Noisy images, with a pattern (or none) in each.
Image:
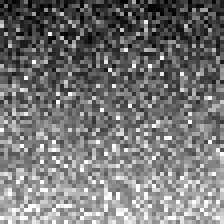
a smooth slope
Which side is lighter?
bottom
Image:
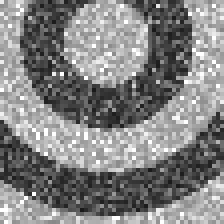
rings round one point
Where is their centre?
top middle
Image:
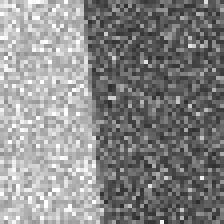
a sharp edge
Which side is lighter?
left
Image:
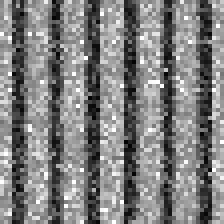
vertical stripes
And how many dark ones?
6
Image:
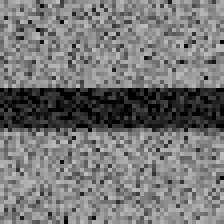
one horizontal stripe
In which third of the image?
middle
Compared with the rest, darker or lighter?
darker
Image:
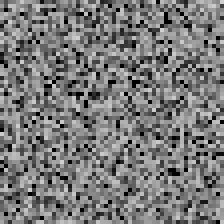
only noise
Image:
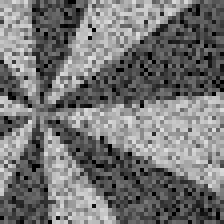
spokes from one point
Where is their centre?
middle left
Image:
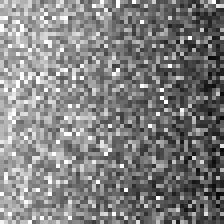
a smooth slope
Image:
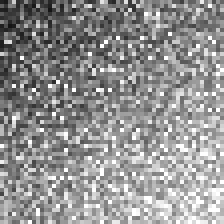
a smooth slope
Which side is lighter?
bottom right
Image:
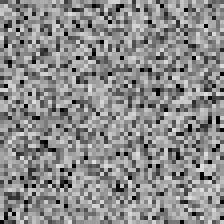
only noise
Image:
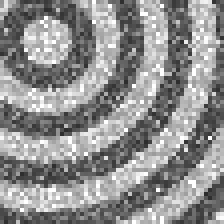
rings round one point
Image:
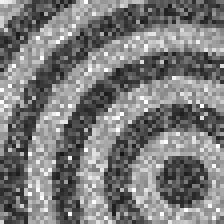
rings round one point
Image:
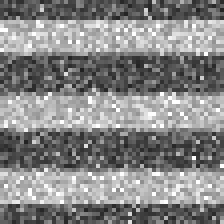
horizontal stripes
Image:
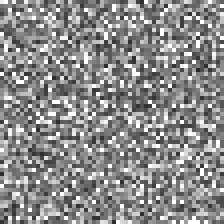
only noise
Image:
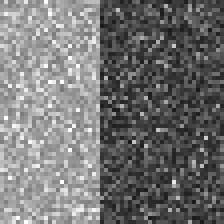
a sharp edge
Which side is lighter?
left
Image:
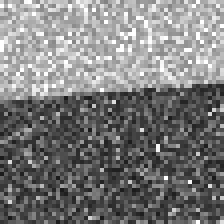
a sharp edge
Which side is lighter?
top
